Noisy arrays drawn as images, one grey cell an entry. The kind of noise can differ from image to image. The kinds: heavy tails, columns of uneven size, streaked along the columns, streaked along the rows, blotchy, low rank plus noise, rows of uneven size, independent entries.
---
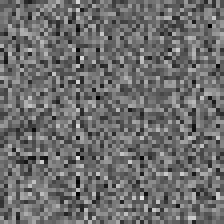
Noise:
low rank plus noise
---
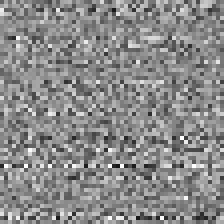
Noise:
rows of uneven size
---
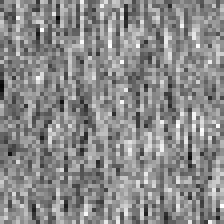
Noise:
streaked along the columns
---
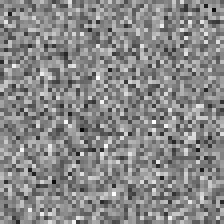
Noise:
independent entries
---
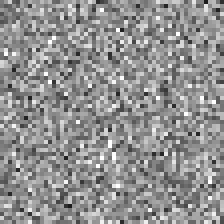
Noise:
independent entries
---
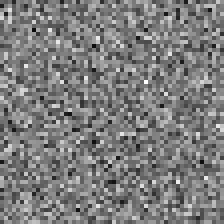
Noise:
independent entries
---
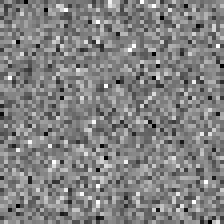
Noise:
heavy tails
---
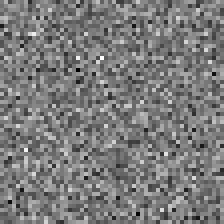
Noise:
independent entries
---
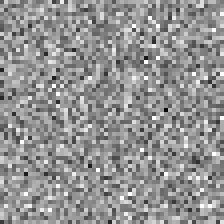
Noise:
independent entries
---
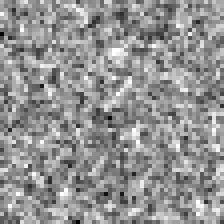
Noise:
blotchy
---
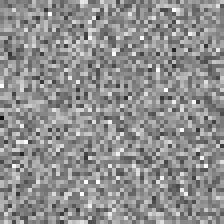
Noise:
independent entries
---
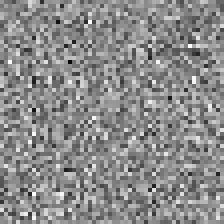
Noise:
low rank plus noise
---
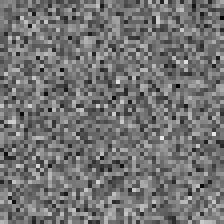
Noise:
independent entries
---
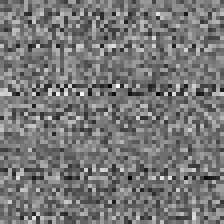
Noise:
rows of uneven size
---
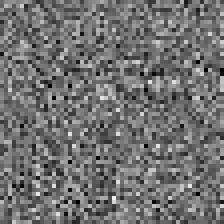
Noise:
low rank plus noise
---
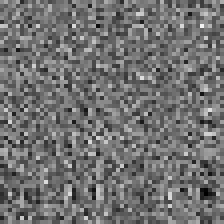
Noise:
low rank plus noise
